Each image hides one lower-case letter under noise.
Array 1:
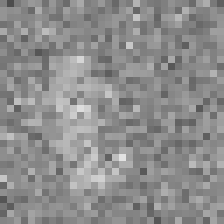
t
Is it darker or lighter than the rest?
lighter
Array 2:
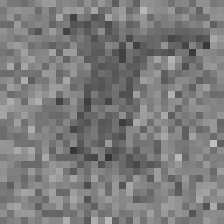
r
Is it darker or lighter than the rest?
darker
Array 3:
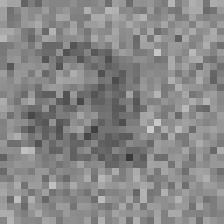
a
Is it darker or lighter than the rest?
darker
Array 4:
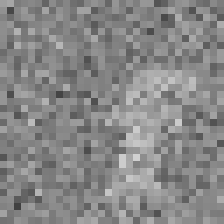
f
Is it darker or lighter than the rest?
lighter
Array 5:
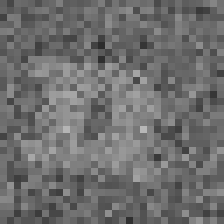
n
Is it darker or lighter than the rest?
lighter
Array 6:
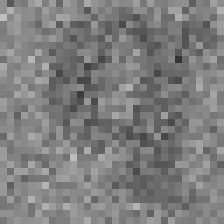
q
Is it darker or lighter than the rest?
darker
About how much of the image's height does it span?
nearly all
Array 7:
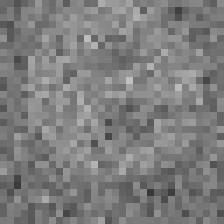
e
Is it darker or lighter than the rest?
lighter
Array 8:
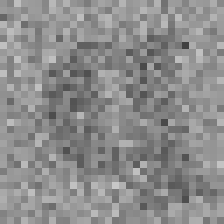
q
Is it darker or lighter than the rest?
darker
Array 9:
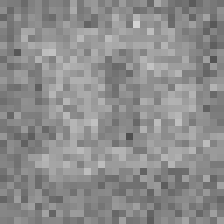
n
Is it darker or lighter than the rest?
lighter
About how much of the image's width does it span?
nearly all
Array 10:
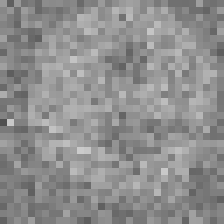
e
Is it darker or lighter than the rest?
lighter
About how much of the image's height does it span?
nearly all
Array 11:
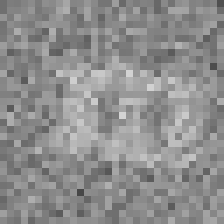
m
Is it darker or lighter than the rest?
lighter
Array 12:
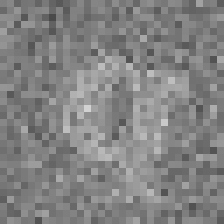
q
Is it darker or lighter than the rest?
lighter
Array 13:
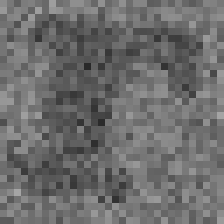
r
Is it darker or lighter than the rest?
darker
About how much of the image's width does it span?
nearly all
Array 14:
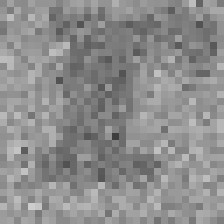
r
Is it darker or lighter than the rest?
darker
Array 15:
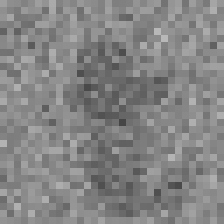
t
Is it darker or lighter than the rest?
darker
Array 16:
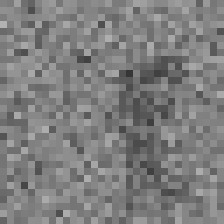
f
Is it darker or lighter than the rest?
darker
